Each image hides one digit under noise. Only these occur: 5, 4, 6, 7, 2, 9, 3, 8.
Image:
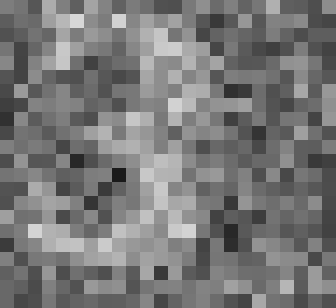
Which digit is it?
3
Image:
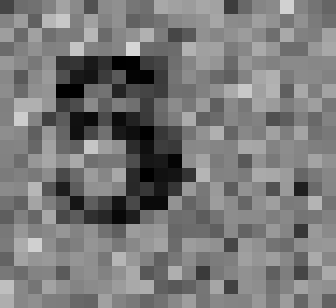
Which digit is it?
5
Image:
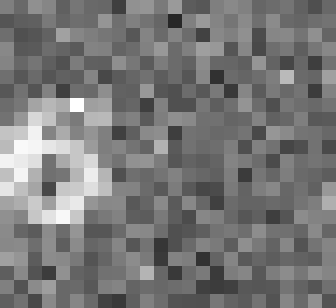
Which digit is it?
6
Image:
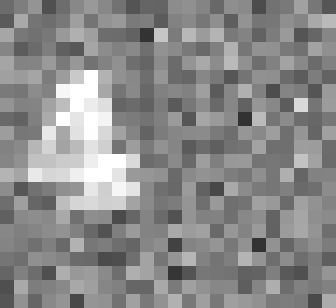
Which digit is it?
4
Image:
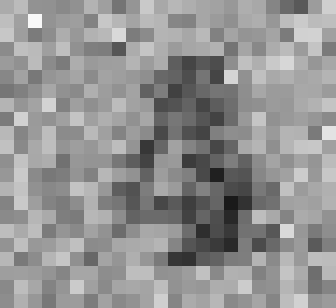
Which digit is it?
4
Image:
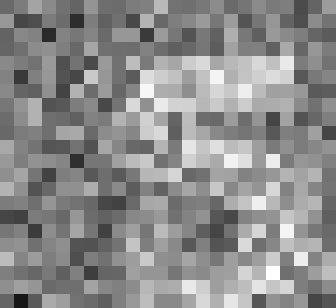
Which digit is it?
5
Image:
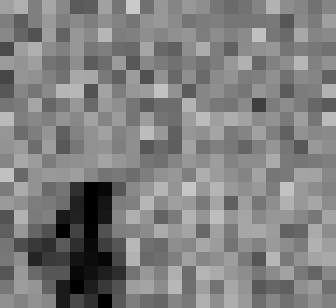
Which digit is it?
4
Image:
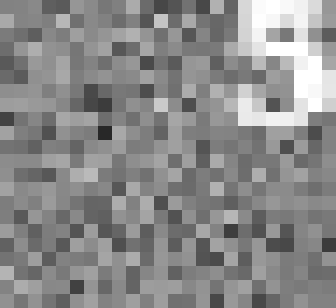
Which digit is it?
5
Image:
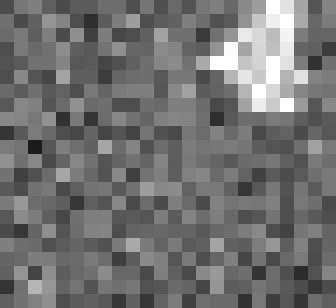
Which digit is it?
4
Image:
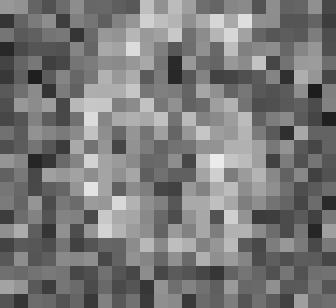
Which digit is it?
6
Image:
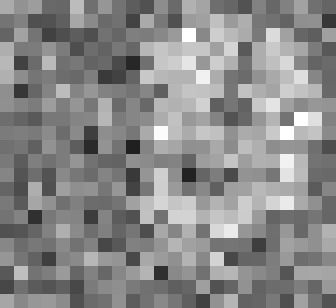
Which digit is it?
9
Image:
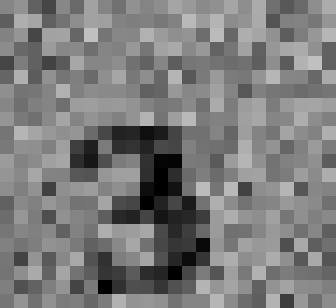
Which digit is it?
3
